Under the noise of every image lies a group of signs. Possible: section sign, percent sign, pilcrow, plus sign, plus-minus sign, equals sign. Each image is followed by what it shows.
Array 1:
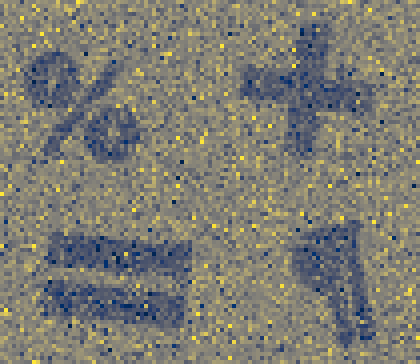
top left: percent sign; top right: plus sign; bottom left: equals sign; bottom right: pilcrow
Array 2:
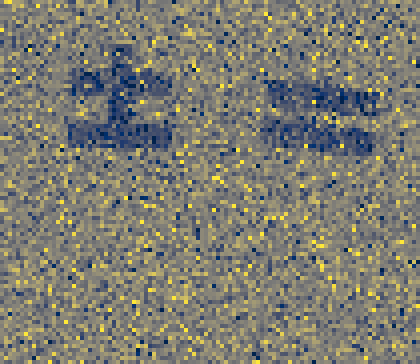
top left: plus-minus sign; top right: equals sign
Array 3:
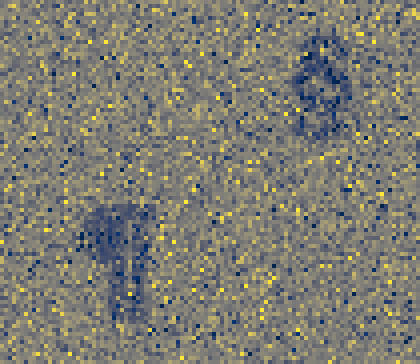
top right: section sign; bottom left: pilcrow
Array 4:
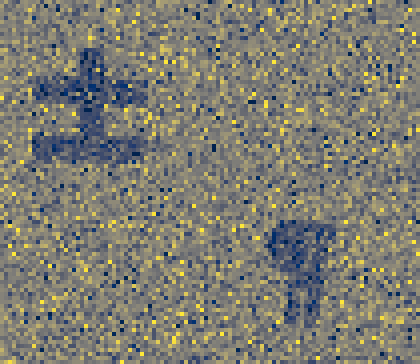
top left: plus-minus sign; bottom right: pilcrow
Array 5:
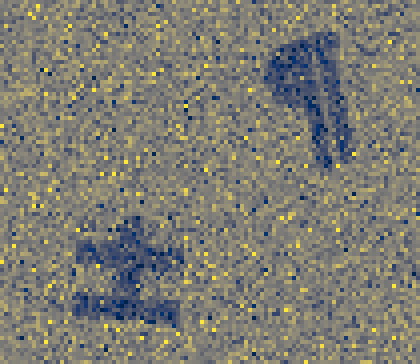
top right: pilcrow; bottom left: plus-minus sign
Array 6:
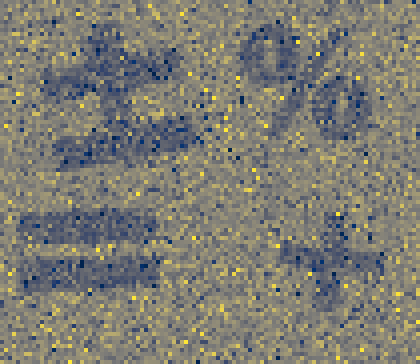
top left: plus-minus sign; top right: percent sign; bottom left: equals sign; bottom right: plus sign
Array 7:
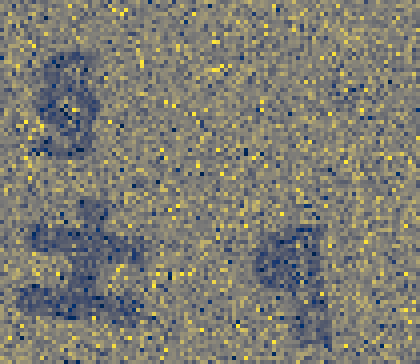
top left: section sign; bottom left: plus-minus sign; bottom right: pilcrow
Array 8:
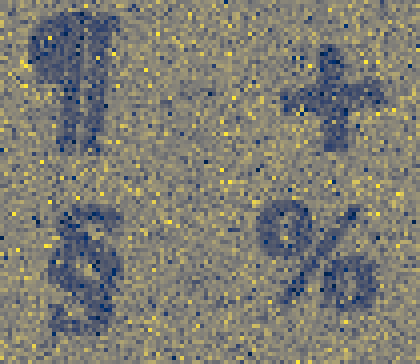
top left: pilcrow; top right: plus sign; bottom left: section sign; bottom right: percent sign
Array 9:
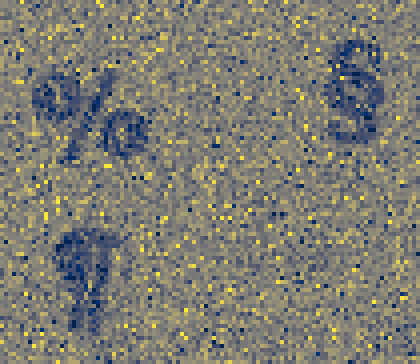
top left: percent sign; top right: section sign; bottom left: pilcrow
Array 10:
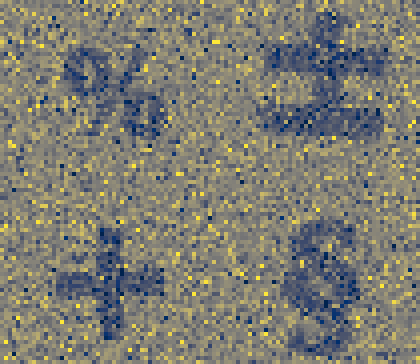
top left: percent sign; top right: plus-minus sign; bottom left: plus sign; bottom right: section sign
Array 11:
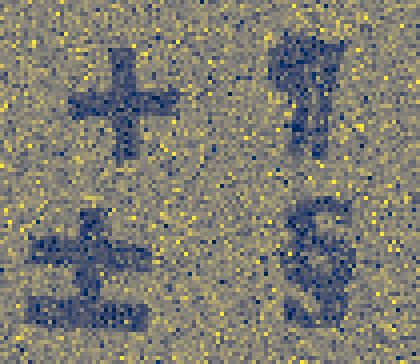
top left: plus sign; top right: pilcrow; bottom left: plus-minus sign; bottom right: section sign
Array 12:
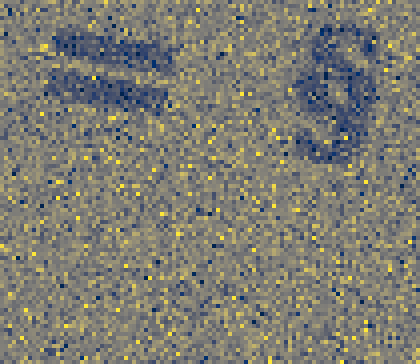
top left: equals sign; top right: section sign
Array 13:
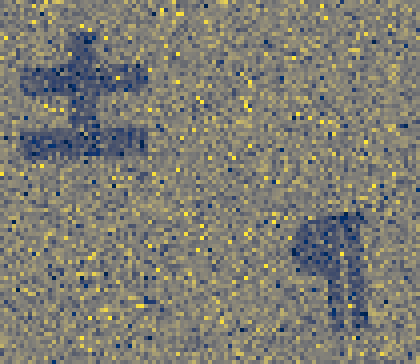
top left: plus-minus sign; bottom right: pilcrow
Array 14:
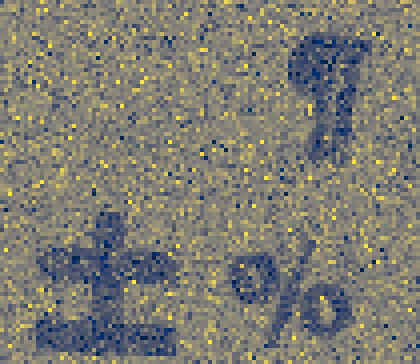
top right: pilcrow; bottom left: plus-minus sign; bottom right: percent sign
